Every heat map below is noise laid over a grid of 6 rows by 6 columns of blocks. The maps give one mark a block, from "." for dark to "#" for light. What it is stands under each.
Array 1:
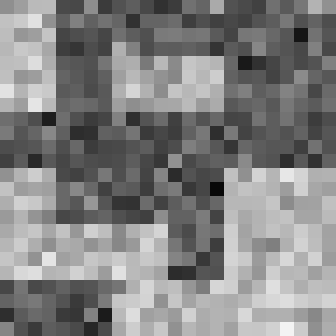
# . . . . .
# . # # . .
. . . . . .
# . . . # #
# # # . # #
. . # # # #
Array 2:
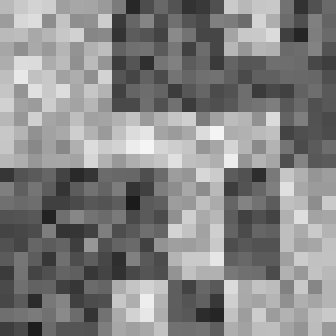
# # . . # .
# # . . . .
# # # # # .
. . . # . #
. . . # . #
. . # . # #
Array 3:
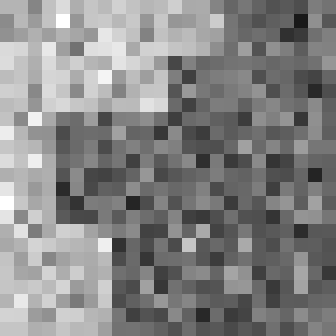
# # # # . .
# # # . . .
# . . . . .
# . . . . .
# # . . . .
# # . . . .
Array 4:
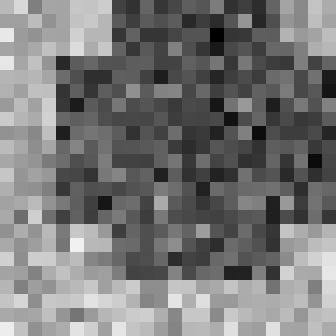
# # . . . #
# . . . . .
# . . . . .
# . . . . .
# # . . . #
# # # # # #
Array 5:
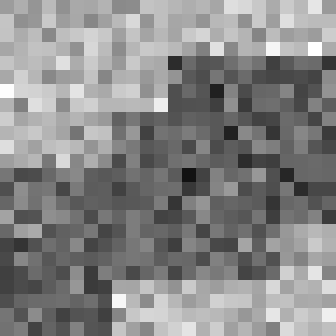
# # # # # #
# # # . . .
# # . . . .
. . . . . .
. . . . . #
. . # # # #
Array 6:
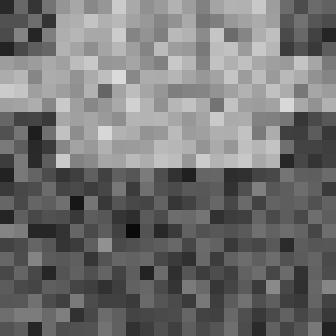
. # # # # .
# # # # # #
. # # # # .
. . . . . .
. . . . . .
. . . . . .
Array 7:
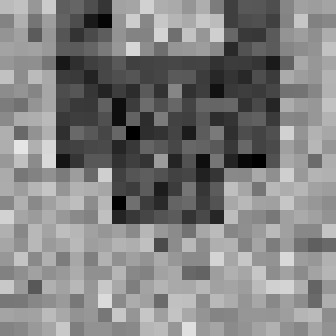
# . # # . #
# . . . . #
# . . . . #
# # . . # #
# # # # # #
# # # # # #
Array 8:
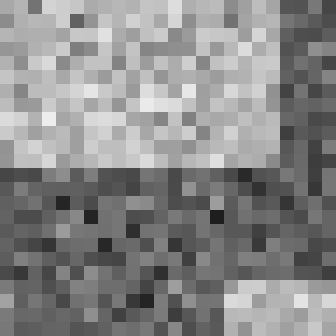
# # # # # .
# # # # # .
# # # # # .
. . . . . .
. . . . . .
. . . . # #
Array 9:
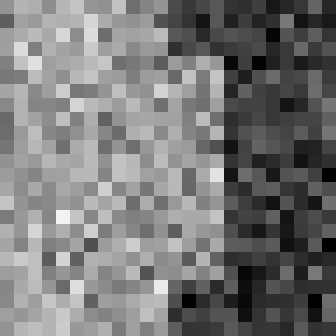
# # # . . .
# # # # . .
# # # # . .
# # # # . .
# # # # . .
# # # . . .
